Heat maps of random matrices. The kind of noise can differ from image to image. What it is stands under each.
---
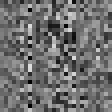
columns of uneven size
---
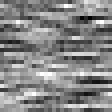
streaked along the rows
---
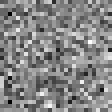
independent entries
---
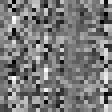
columns of uneven size
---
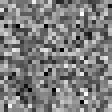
low rank plus noise
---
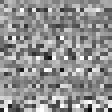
rows of uneven size
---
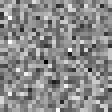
independent entries
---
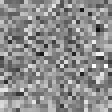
low rank plus noise
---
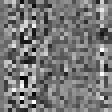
columns of uneven size
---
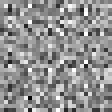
low rank plus noise
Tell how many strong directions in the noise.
two
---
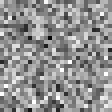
independent entries
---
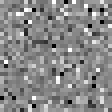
heavy tails
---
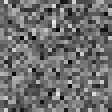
independent entries
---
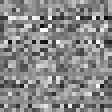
rows of uneven size
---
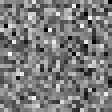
independent entries
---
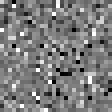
heavy tails
